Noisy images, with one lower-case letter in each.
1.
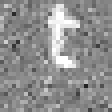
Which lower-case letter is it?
t
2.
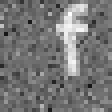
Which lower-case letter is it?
f
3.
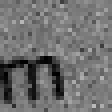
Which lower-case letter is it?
m
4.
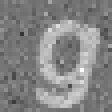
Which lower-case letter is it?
g
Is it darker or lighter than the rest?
lighter
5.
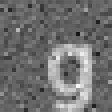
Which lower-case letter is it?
g
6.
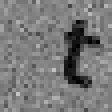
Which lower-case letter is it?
t
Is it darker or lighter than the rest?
darker
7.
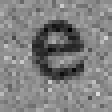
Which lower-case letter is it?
e
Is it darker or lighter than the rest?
darker
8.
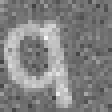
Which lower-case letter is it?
q
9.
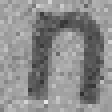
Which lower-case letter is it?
n
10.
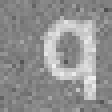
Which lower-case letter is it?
q
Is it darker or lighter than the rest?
lighter
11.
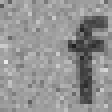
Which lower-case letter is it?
f
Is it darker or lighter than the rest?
darker
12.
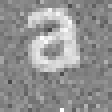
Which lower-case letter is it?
a
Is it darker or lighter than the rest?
lighter
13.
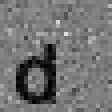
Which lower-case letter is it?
d
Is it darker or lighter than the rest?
darker
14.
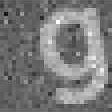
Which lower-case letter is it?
g
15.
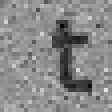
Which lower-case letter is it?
t
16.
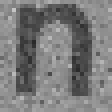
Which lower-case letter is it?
n
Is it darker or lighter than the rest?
darker
